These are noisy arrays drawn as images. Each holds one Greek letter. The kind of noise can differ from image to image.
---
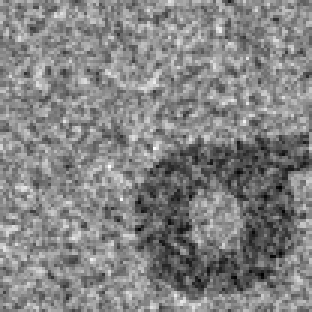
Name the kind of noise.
blotchy
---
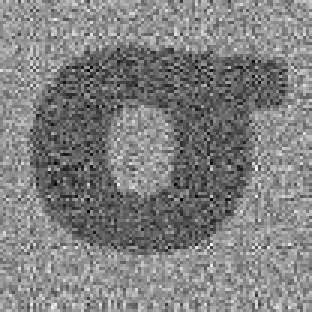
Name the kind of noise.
low rank plus noise
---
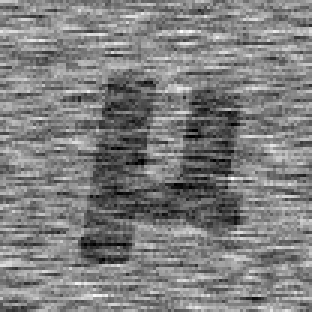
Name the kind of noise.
streaked along the rows
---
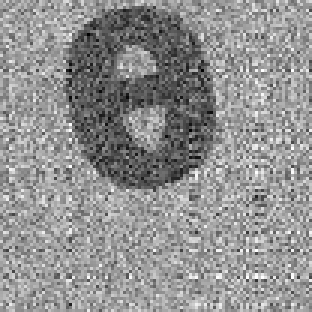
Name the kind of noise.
low rank plus noise
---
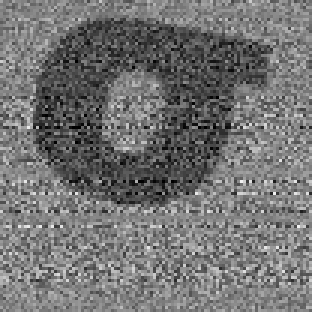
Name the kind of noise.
rows of uneven size
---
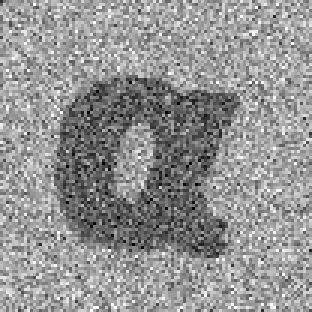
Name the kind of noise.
independent entries
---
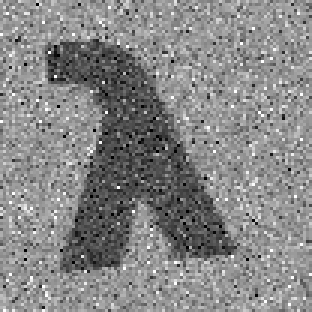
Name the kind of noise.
heavy tails
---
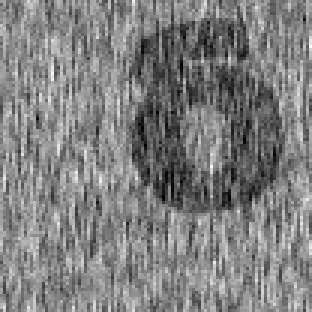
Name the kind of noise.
streaked along the columns
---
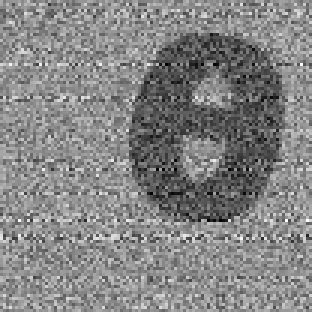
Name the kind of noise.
rows of uneven size
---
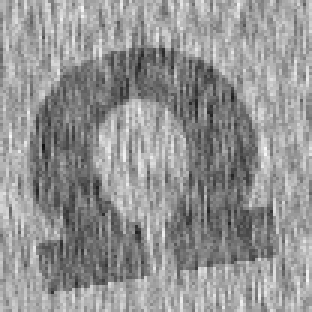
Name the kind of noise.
streaked along the columns
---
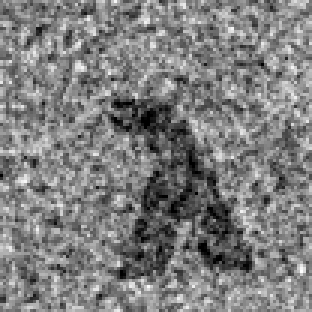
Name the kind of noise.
blotchy
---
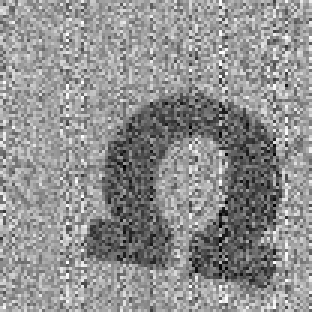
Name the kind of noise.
columns of uneven size
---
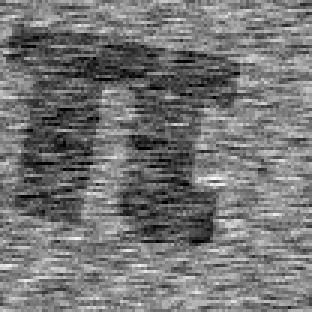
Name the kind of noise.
streaked along the rows
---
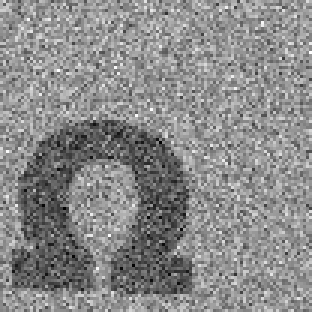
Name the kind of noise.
independent entries
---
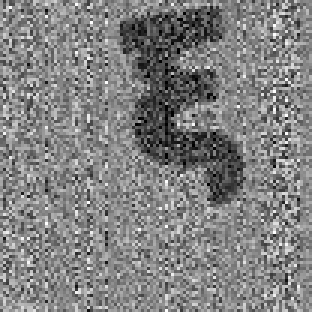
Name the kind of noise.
columns of uneven size
